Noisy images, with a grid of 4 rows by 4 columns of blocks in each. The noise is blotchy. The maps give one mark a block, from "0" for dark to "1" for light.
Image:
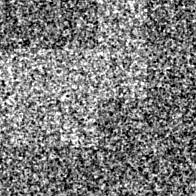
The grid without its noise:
0 0 1 0
1 1 1 0
1 1 0 0
0 0 0 0
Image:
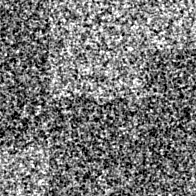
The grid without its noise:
0 1 1 1
0 1 1 0
0 0 0 0
1 0 0 0
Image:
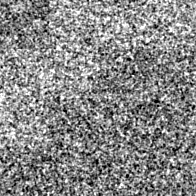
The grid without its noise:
0 1 1 1
1 1 0 0
1 0 0 0
0 0 0 0
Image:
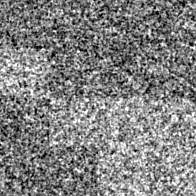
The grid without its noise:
0 0 0 0
1 0 0 0
0 1 1 1
0 0 1 1
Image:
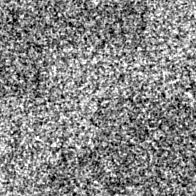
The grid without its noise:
0 0 0 1
0 1 1 1
1 1 0 0
1 0 0 0
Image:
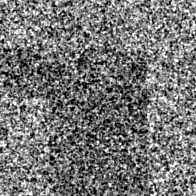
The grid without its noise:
1 1 1 1
0 0 0 1
1 0 0 1
1 0 0 1
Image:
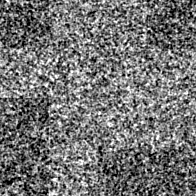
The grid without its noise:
0 1 1 0
1 1 1 1
0 1 1 1
0 1 0 0
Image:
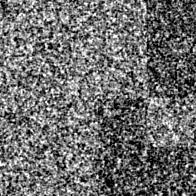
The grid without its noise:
1 1 1 0
1 1 1 0
1 1 0 1
1 1 0 0
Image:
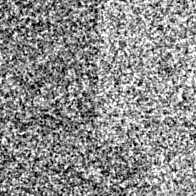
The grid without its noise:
0 0 1 1
0 0 1 1
0 0 1 1
0 0 0 1
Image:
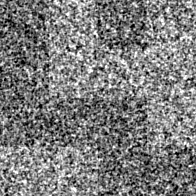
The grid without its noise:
0 1 0 1
0 1 1 1
0 0 0 1
1 1 0 0
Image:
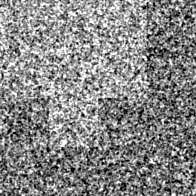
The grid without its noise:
1 1 1 0
1 1 1 0
0 1 0 0
0 0 0 0
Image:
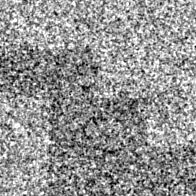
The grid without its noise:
1 1 1 1
0 0 1 1
1 0 0 1
1 0 0 0
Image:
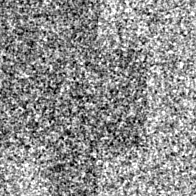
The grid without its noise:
0 0 1 1
0 0 0 1
0 0 0 1
1 0 1 1
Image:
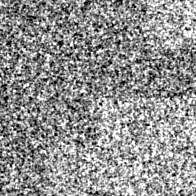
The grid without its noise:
0 0 0 1
0 0 0 0
0 0 1 1
0 1 1 1
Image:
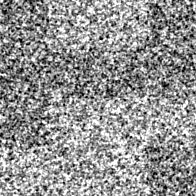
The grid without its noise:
0 1 1 0
0 0 0 0
0 1 1 1
1 1 1 0
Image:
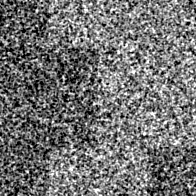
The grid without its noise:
0 1 1 1
0 0 1 1
0 0 1 1
0 1 1 0
